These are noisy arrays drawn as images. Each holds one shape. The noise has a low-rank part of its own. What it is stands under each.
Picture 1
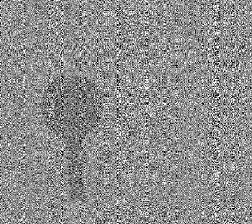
lollipop
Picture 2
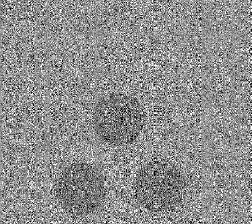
three dots
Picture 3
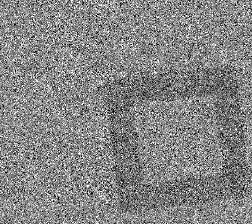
square frame
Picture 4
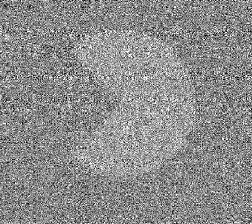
disc with a wedge cut out
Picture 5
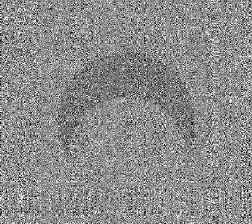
crescent
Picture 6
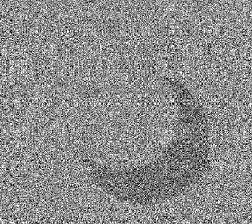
crescent
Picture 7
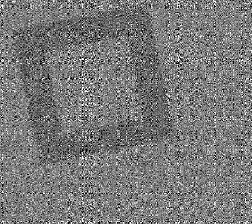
square frame
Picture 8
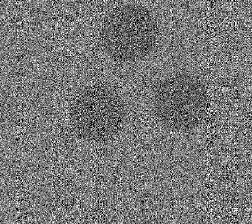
three dots
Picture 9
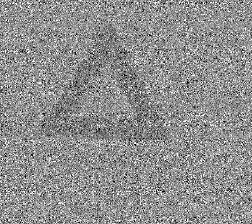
triangle frame
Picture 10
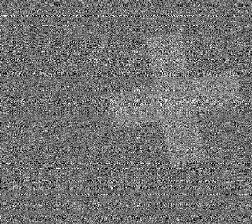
cross
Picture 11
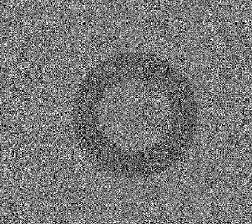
ring
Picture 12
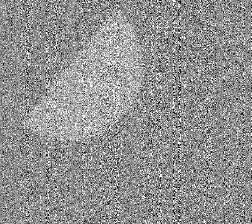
half disc
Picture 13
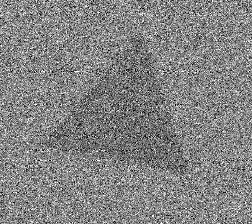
triangle
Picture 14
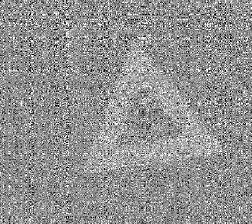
triangle frame
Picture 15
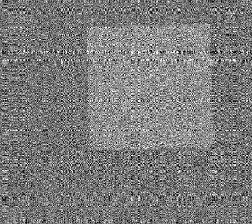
square
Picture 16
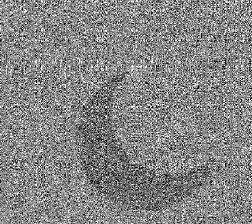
crescent
